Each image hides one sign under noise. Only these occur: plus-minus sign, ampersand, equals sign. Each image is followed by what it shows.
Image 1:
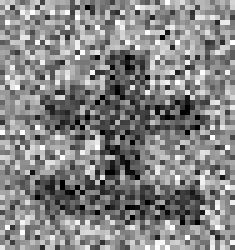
plus-minus sign
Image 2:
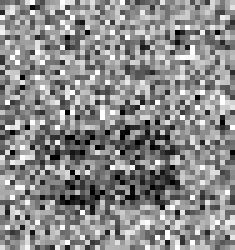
equals sign
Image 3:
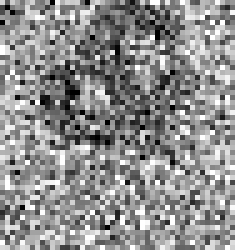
ampersand
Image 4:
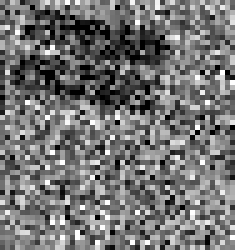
equals sign
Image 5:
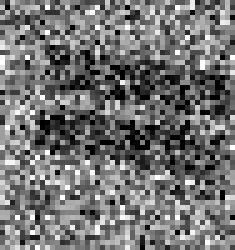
equals sign
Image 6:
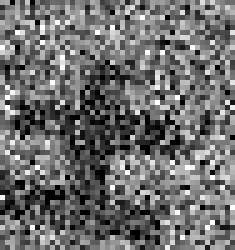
plus-minus sign
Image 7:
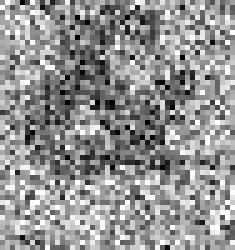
ampersand
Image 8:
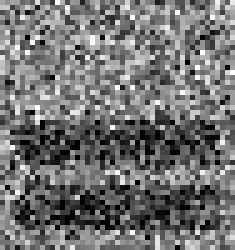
equals sign
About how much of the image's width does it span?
nearly all
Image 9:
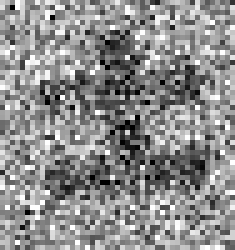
plus-minus sign
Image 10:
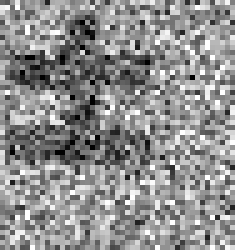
plus-minus sign
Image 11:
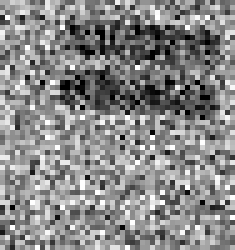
equals sign
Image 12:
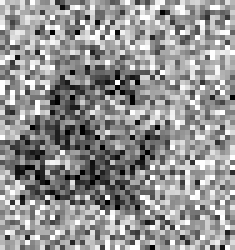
ampersand
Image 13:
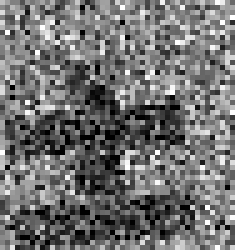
plus-minus sign
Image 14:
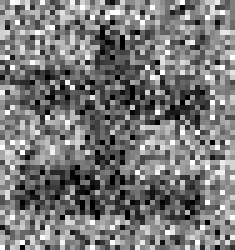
plus-minus sign
